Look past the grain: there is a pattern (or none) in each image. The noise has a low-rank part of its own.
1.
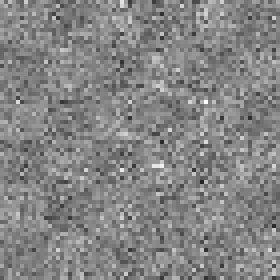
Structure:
a checkerboard
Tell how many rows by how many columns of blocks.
6 by 6
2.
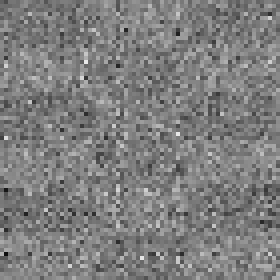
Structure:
a checkerboard
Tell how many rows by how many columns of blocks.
6 by 3
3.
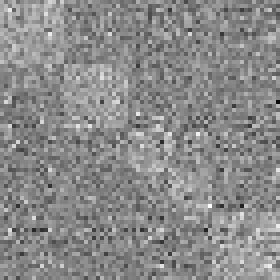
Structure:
blocks along the diagonal
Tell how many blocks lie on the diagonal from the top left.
5
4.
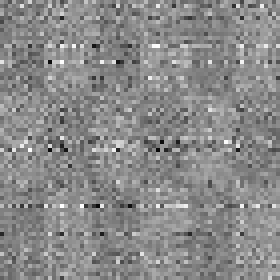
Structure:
a checkerboard
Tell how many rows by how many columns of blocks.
3 by 6
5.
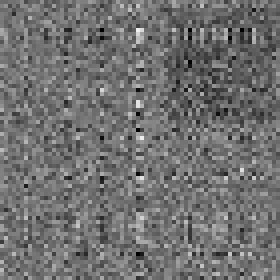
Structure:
one block
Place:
top right
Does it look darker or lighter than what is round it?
darker
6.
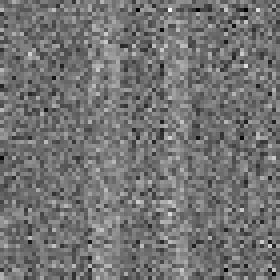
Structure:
bands of columns
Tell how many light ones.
2
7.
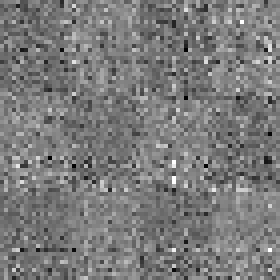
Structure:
a checkerboard
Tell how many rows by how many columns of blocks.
3 by 4
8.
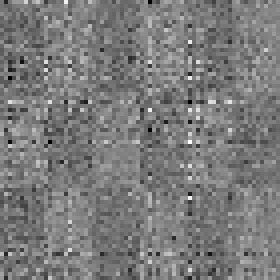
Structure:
a checkerboard
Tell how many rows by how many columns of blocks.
3 by 6
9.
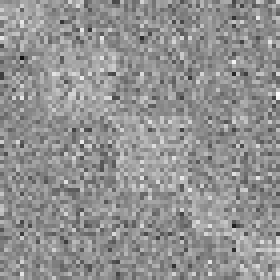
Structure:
blocks along the diagonal
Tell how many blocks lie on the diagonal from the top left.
5
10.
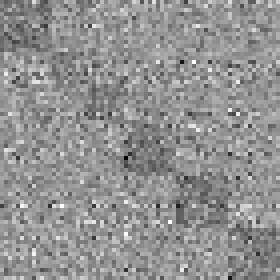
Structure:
blocks along the diagonal
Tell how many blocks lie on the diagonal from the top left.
6
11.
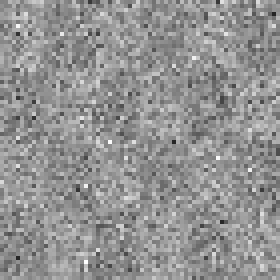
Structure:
a checkerboard
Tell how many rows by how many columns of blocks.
4 by 6
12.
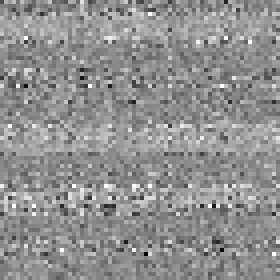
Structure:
bands of rows
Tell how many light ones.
3
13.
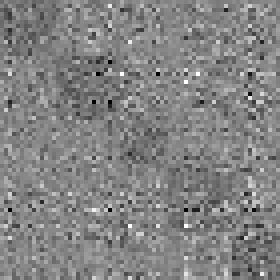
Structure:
blocks along the diagonal
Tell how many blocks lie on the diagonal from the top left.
5
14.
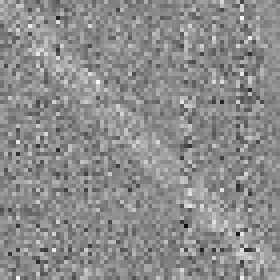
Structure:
a diagonal band
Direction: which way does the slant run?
top left to bottom right
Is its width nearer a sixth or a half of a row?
a sixth
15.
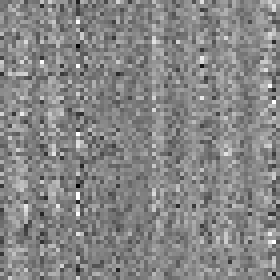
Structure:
bands of columns
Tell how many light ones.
6
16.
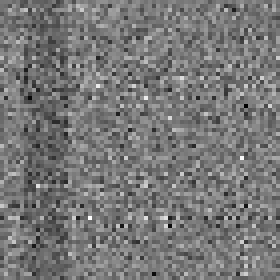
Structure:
one band of columns
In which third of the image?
left
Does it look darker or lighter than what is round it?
darker
